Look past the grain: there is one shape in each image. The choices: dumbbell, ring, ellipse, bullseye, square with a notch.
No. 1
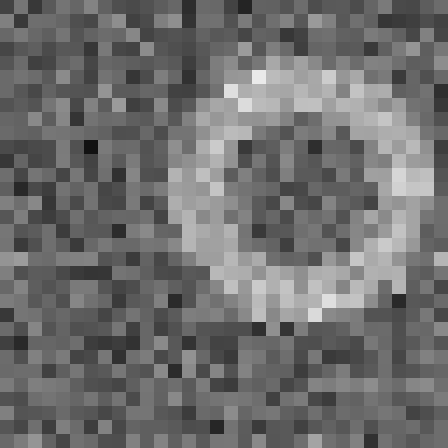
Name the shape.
ring
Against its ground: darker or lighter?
lighter
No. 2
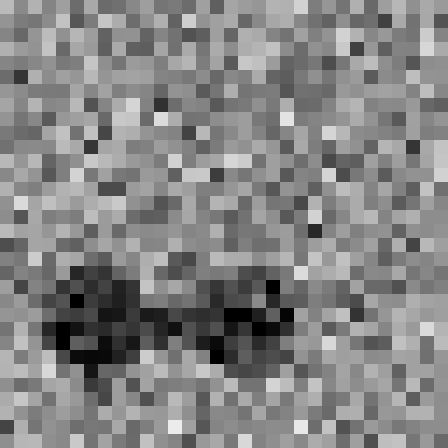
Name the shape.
dumbbell
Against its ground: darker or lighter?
darker
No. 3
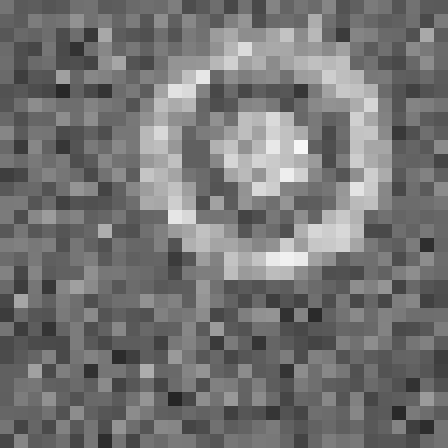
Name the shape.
bullseye
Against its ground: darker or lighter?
lighter
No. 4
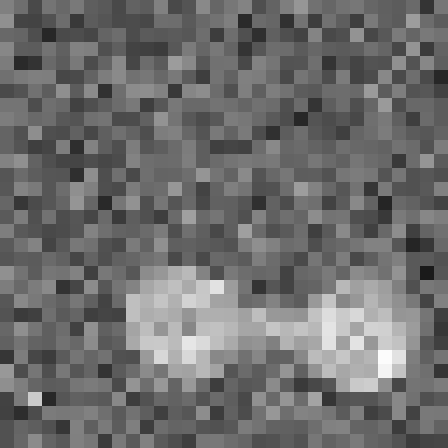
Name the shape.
dumbbell
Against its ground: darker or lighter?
lighter
